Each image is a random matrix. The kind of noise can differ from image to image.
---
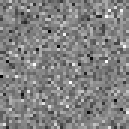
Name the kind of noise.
heavy tails
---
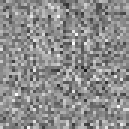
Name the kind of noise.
low rank plus noise
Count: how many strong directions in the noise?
one
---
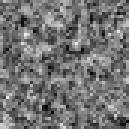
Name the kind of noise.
blotchy
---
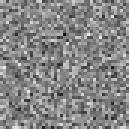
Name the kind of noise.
low rank plus noise
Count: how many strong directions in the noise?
two
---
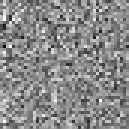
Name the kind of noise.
low rank plus noise
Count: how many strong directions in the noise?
one
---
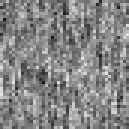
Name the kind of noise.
streaked along the columns
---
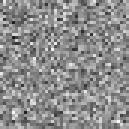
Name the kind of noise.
low rank plus noise
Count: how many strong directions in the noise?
three or four
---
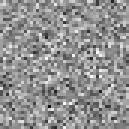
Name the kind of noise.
independent entries
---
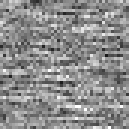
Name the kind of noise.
streaked along the rows
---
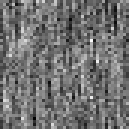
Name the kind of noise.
streaked along the columns
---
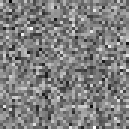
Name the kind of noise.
independent entries
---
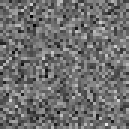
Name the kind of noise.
independent entries
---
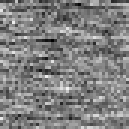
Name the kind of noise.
streaked along the rows
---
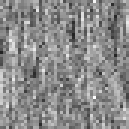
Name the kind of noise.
streaked along the columns
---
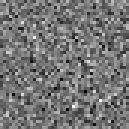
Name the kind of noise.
independent entries
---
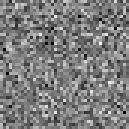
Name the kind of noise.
low rank plus noise
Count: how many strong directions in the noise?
one
